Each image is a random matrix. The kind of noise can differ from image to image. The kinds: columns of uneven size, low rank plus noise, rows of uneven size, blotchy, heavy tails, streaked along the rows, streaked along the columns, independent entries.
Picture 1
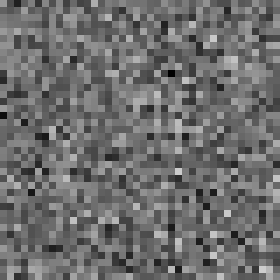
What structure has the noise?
independent entries
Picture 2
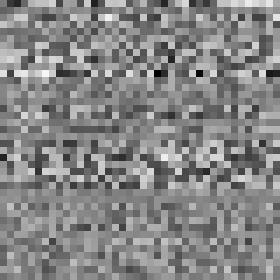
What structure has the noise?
rows of uneven size
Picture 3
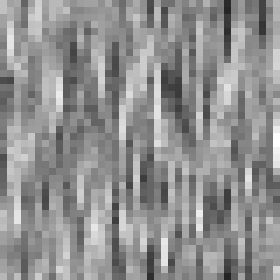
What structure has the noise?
streaked along the columns
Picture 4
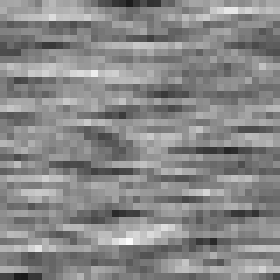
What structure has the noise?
streaked along the rows
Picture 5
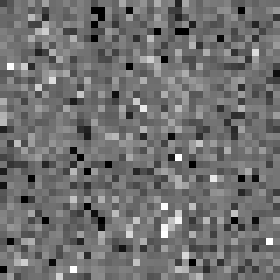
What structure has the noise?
heavy tails
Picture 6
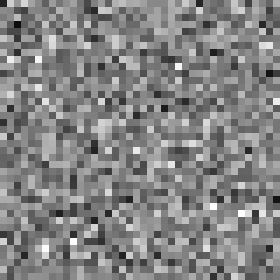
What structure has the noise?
independent entries
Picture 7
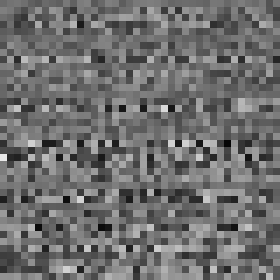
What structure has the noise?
rows of uneven size
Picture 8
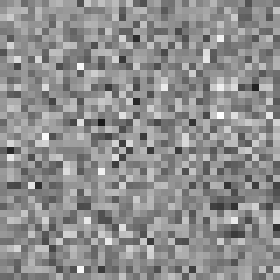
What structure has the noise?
low rank plus noise
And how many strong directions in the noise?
three or four
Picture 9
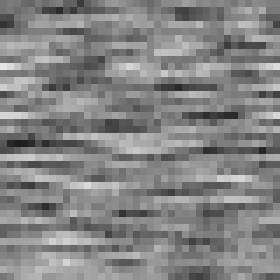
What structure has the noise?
streaked along the rows
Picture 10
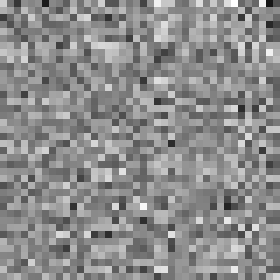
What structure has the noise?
low rank plus noise
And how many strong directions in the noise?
two
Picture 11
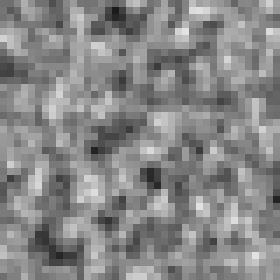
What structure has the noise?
blotchy
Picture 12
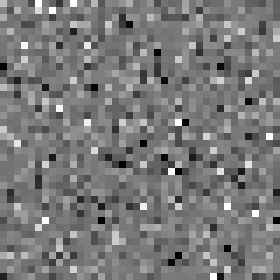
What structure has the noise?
heavy tails
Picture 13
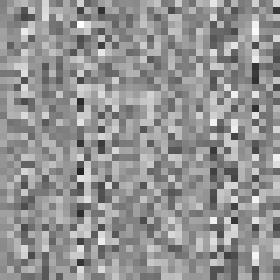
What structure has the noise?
columns of uneven size
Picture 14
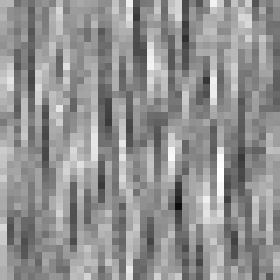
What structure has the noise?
streaked along the columns
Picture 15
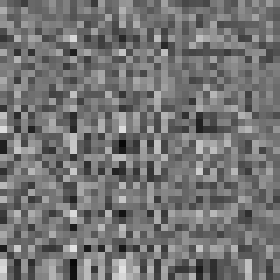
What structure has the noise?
low rank plus noise
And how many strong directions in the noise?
one
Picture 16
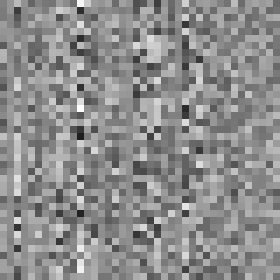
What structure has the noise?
columns of uneven size
